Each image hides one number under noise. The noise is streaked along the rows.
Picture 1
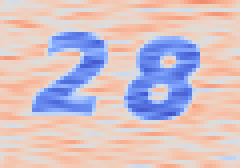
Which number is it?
28
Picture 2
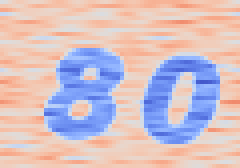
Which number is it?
80
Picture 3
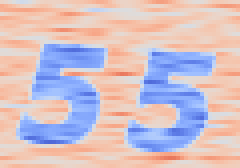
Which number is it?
55
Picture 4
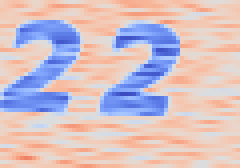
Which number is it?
22
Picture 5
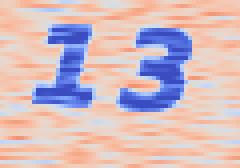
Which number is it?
13
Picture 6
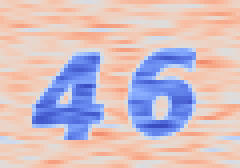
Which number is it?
46
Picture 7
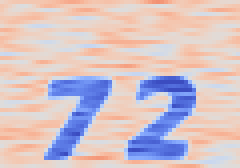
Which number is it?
72
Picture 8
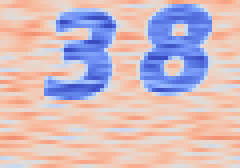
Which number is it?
38
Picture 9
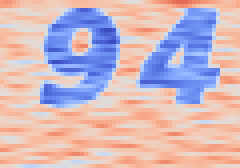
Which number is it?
94
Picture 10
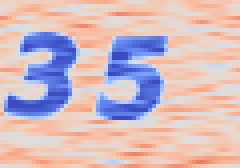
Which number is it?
35
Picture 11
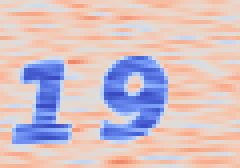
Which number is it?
19
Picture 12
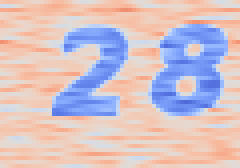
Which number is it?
28
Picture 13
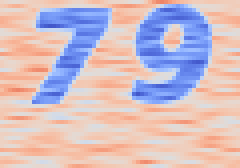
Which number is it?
79
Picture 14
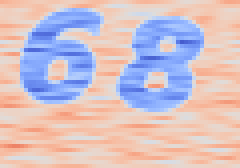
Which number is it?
68
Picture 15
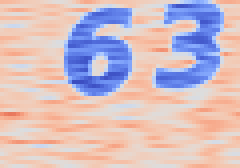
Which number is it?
63
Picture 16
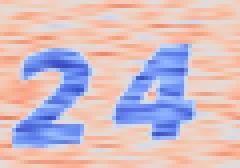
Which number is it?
24
